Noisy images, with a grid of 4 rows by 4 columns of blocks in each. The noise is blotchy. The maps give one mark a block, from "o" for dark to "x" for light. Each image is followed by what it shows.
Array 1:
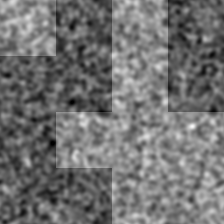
xoxo
ooxo
oxxx
ooxx
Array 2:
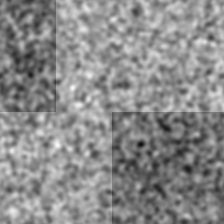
oxxx
oxxx
xxoo
xxoo
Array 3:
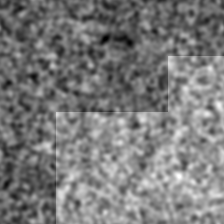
oooo
ooox
oxxx
oxxx
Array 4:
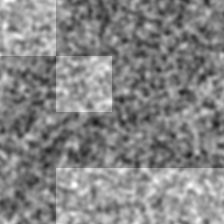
xooo
oxoo
oooo
oxxx
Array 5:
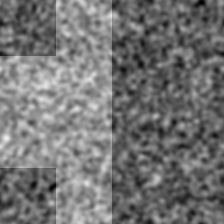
oxoo
xxoo
xxoo
oxoo
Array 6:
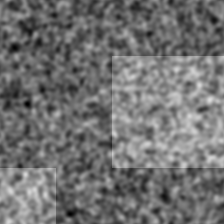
oooo
ooxx
ooxx
xooo
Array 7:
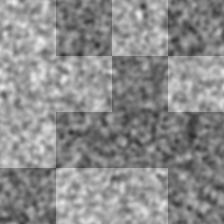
xoxo
xxox
xooo
oxxo
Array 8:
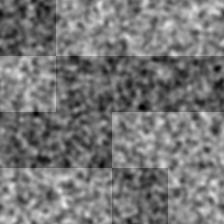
oxxx
xooo
ooxx
xxox
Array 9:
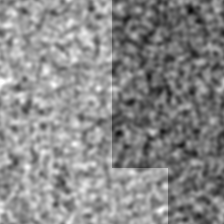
xxoo
xxoo
xxoo
xxxo
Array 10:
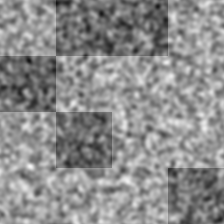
xoox
oxxx
xoxx
xxxo
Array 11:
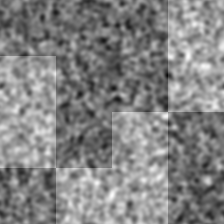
ooox
xoox
xoxo
oxxo
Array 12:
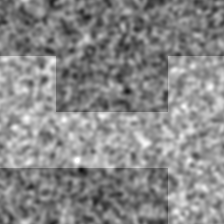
oooo
xoox
xxxx
ooox
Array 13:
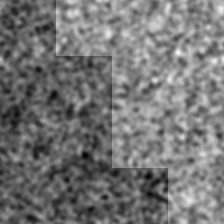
oxxx
ooxx
ooxx
ooox
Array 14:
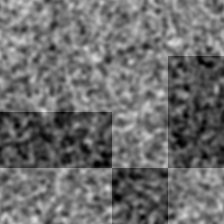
xxxx
xxxo
ooxo
xxox
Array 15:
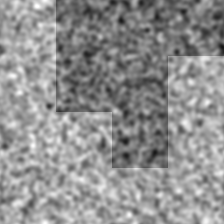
xooo
xoox
xxox
xxxx
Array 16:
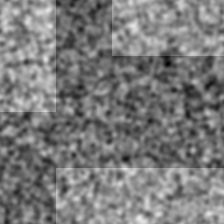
xoxx
xooo
oooo
oxxx
